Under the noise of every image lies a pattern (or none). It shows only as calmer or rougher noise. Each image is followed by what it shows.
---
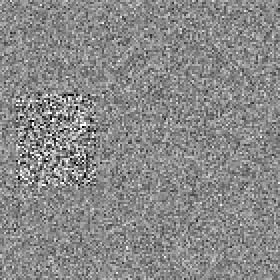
one block
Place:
middle left
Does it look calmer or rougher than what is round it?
rougher
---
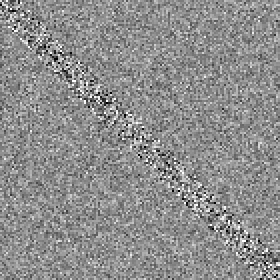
a diagonal band
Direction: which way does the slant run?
top left to bottom right
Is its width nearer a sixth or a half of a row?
a sixth
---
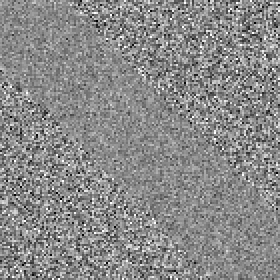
a diagonal band
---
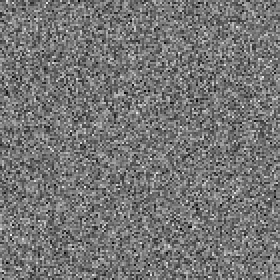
only noise
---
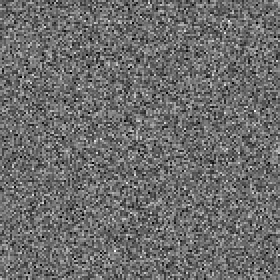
only noise
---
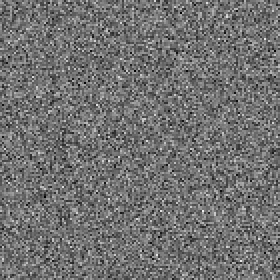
only noise
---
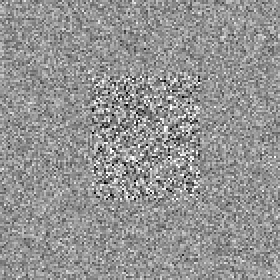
one block
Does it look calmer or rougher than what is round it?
rougher
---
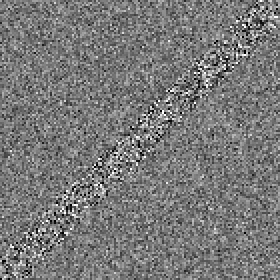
a diagonal band
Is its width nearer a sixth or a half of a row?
a sixth
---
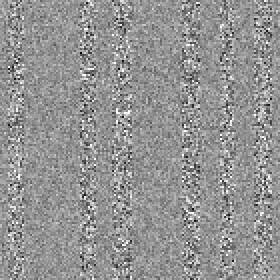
bands of columns
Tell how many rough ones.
6
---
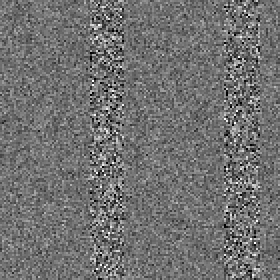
bands of columns
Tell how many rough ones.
2
